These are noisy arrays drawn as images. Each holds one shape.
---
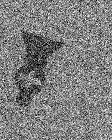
chess bishop
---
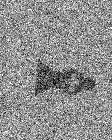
chess bishop
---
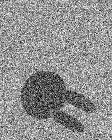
rabbit's head
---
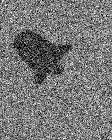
bell
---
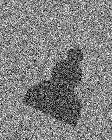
chess pawn
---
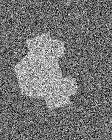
car
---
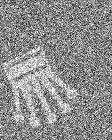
chess queen
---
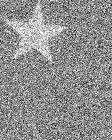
star
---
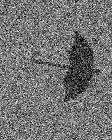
umbrella
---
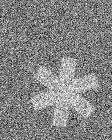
asterisk
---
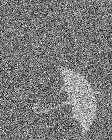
umbrella
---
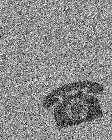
telephone
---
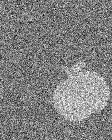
apple
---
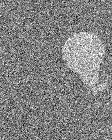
pear
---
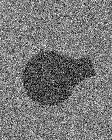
light bulb
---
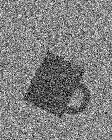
cup
